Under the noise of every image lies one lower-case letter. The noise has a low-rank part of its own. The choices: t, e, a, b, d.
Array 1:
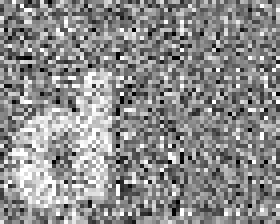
d
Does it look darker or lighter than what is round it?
lighter
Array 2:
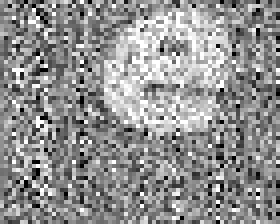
e
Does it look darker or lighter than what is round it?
lighter
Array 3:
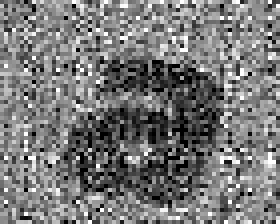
a
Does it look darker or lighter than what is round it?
darker
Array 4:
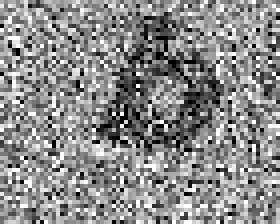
b
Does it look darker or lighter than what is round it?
darker
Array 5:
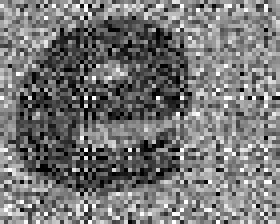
e
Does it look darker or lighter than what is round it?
darker
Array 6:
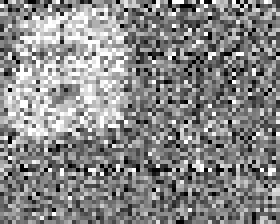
a
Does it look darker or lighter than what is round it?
lighter
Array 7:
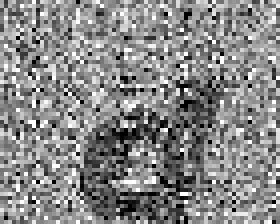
d
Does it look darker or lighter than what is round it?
darker
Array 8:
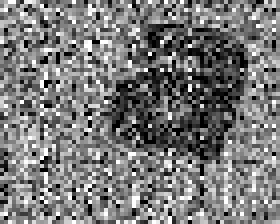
a
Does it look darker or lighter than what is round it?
darker
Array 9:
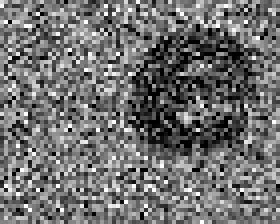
e
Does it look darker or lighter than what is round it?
darker
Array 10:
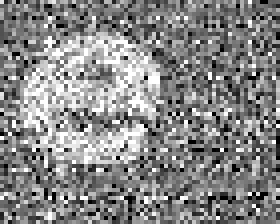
e
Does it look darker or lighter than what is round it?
lighter
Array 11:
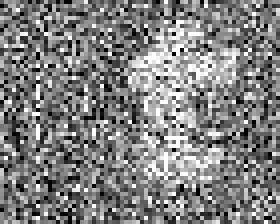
t
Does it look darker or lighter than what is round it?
lighter
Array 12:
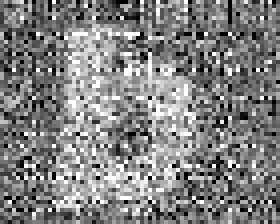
b
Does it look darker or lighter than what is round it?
lighter
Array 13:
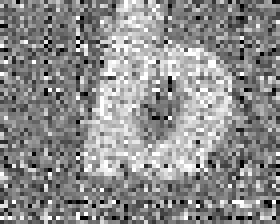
b
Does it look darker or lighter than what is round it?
lighter
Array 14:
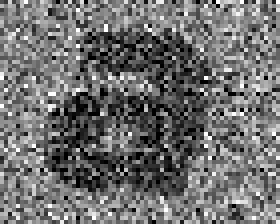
a
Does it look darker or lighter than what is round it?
darker
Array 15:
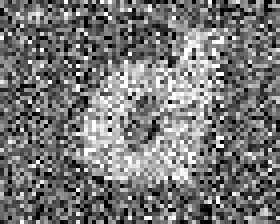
d
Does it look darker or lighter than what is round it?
lighter
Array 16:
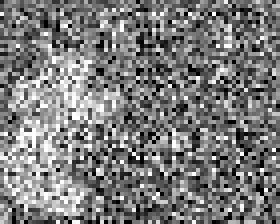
t
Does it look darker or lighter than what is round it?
lighter
